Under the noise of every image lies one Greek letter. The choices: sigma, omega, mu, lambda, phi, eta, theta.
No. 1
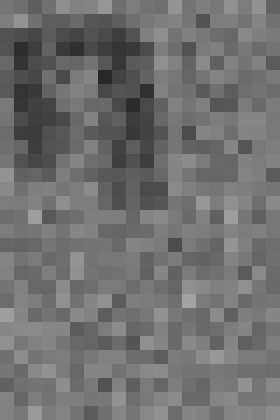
eta
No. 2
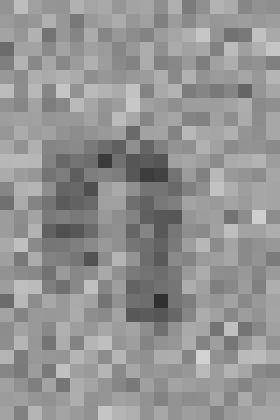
eta
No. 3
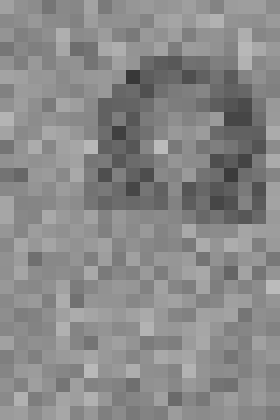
omega
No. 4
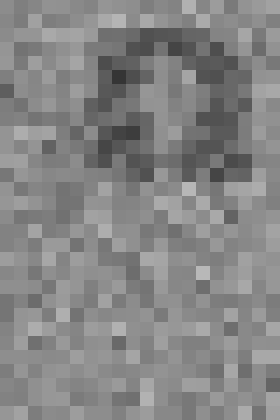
omega
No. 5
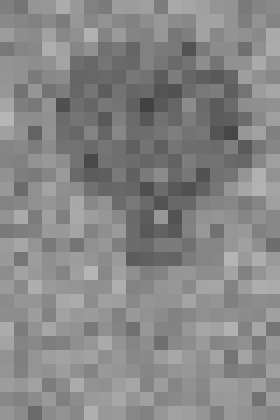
phi
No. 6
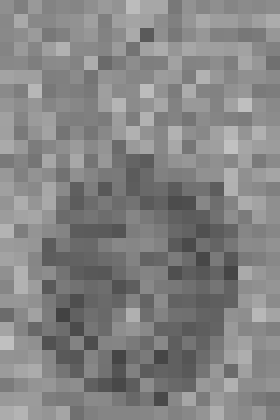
theta
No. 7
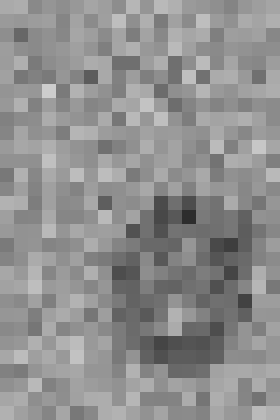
theta
